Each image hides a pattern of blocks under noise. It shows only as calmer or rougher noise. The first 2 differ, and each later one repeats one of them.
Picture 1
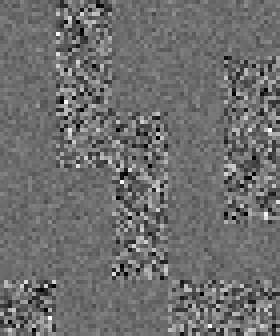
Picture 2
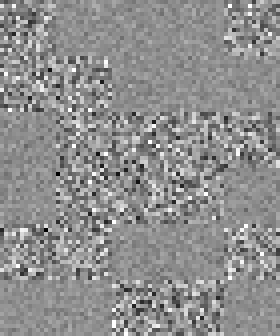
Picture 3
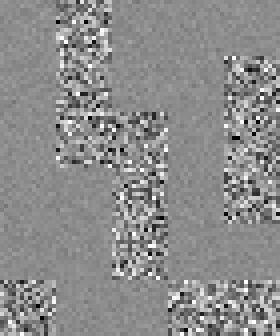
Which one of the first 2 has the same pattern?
1
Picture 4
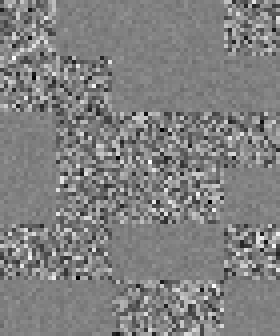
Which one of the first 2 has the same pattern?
2
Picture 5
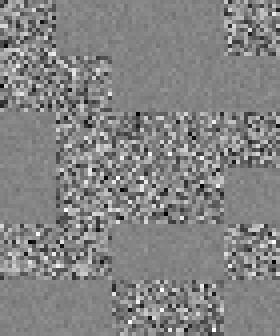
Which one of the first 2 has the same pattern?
2
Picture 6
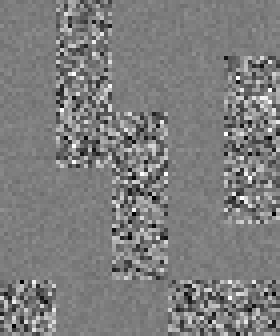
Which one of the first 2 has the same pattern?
1
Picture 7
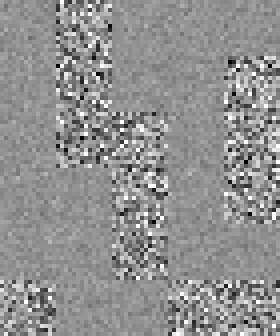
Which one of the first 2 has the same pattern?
1
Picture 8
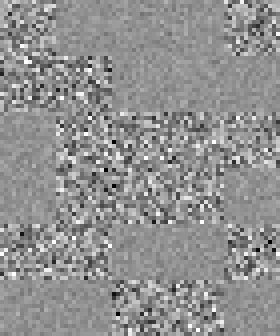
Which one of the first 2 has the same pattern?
2
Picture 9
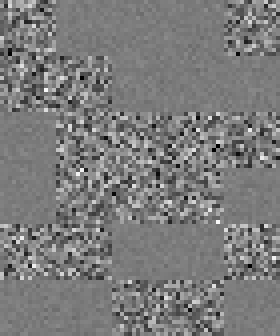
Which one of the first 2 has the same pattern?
2
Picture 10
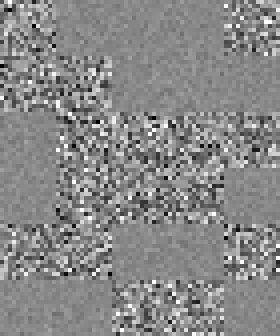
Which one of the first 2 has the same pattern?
2
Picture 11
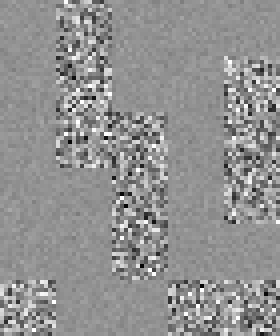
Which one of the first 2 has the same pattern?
1
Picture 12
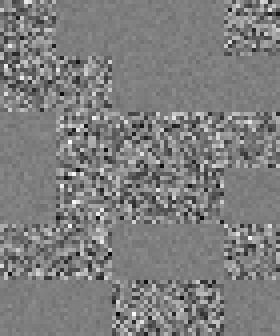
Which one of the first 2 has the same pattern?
2
